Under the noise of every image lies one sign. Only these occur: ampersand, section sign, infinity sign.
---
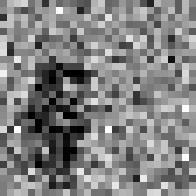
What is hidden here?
dark section sign
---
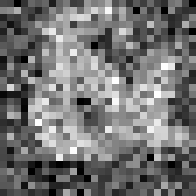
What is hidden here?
light ampersand
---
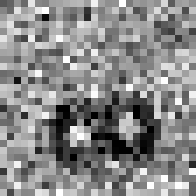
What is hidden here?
dark infinity sign
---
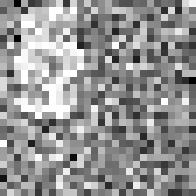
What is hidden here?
light section sign
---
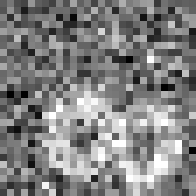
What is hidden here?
light infinity sign
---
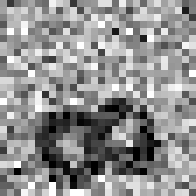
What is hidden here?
dark infinity sign
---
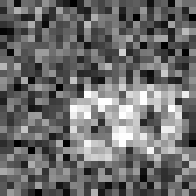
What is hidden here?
light infinity sign
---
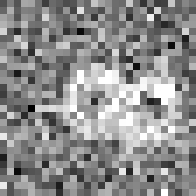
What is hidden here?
light infinity sign
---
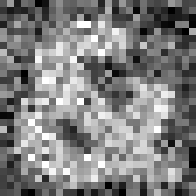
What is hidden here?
light ampersand
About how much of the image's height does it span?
nearly all
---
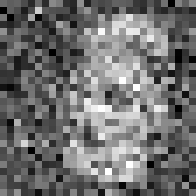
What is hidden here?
light section sign
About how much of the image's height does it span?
nearly all
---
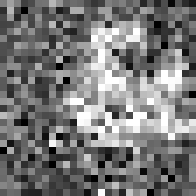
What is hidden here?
light ampersand
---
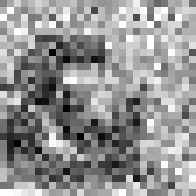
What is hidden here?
dark ampersand
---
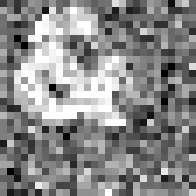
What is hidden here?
light ampersand
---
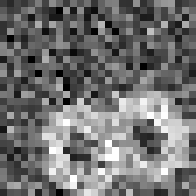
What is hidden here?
light infinity sign
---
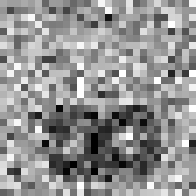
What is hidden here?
dark infinity sign
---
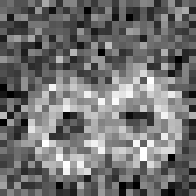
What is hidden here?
light infinity sign
